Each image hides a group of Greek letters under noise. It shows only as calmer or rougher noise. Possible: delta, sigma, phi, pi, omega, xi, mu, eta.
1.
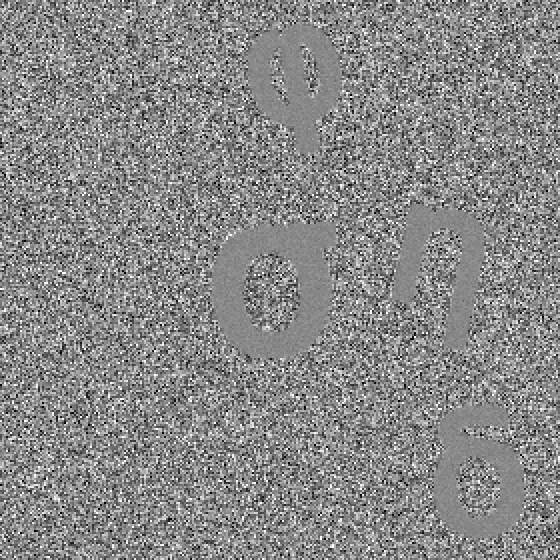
top middle: phi; centre: sigma; middle right: eta; bottom right: delta
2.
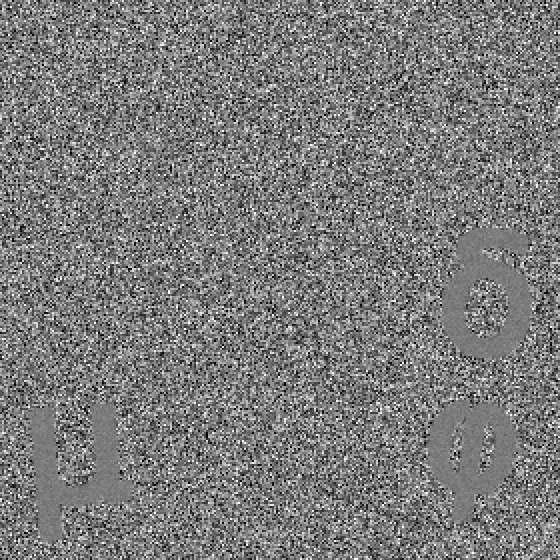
middle right: delta; bottom left: mu; bottom right: phi
